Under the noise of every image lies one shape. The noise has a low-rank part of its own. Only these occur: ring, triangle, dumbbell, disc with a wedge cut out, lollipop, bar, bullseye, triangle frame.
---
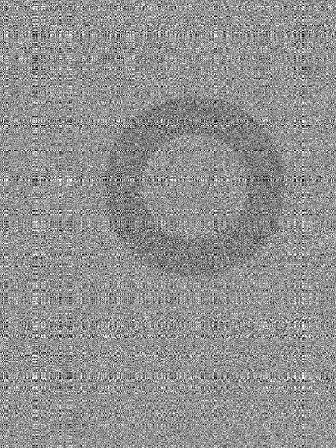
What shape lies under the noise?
ring
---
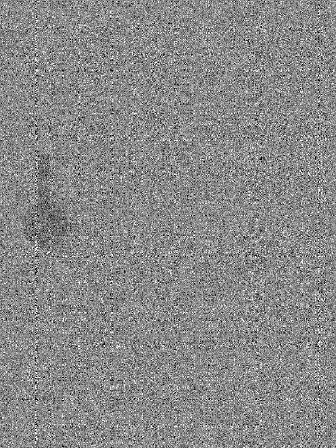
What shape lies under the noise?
lollipop
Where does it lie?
middle left
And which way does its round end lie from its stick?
down
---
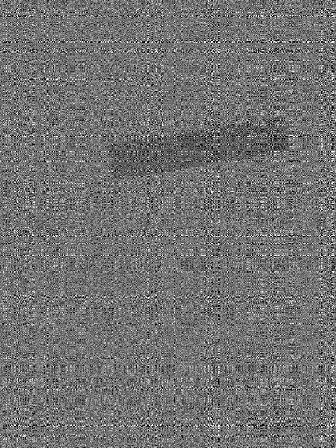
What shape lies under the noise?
bar
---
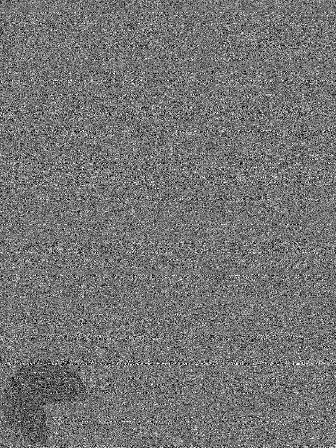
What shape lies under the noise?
disc with a wedge cut out
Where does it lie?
bottom left
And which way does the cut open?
down and right
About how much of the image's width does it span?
a quarter
